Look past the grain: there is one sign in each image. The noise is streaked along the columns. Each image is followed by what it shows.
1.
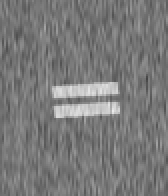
equals sign
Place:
centre
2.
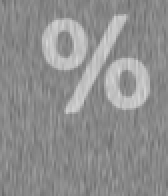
percent sign
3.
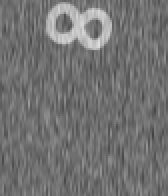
infinity sign
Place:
top middle
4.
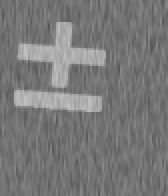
plus-minus sign
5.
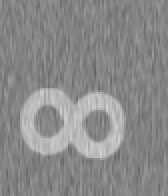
infinity sign
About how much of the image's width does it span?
two thirds
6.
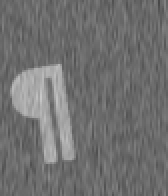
pilcrow
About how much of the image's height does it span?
half
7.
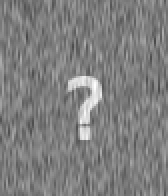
question mark
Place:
centre
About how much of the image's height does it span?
a third
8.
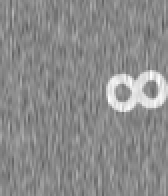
infinity sign
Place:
middle right
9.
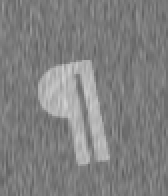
pilcrow
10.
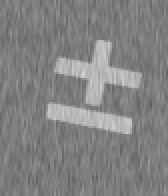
plus-minus sign
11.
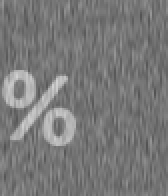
percent sign
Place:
middle left
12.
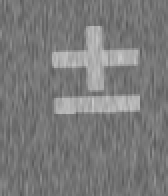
plus-minus sign
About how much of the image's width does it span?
half
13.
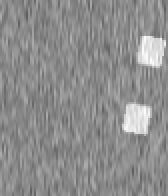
colon
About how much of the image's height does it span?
half
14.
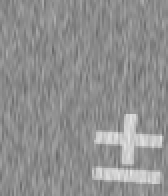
plus-minus sign
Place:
bottom right
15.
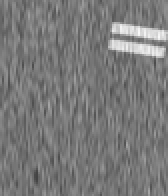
equals sign
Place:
top right
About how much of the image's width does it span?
a third
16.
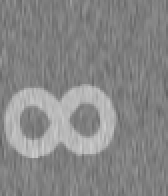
infinity sign
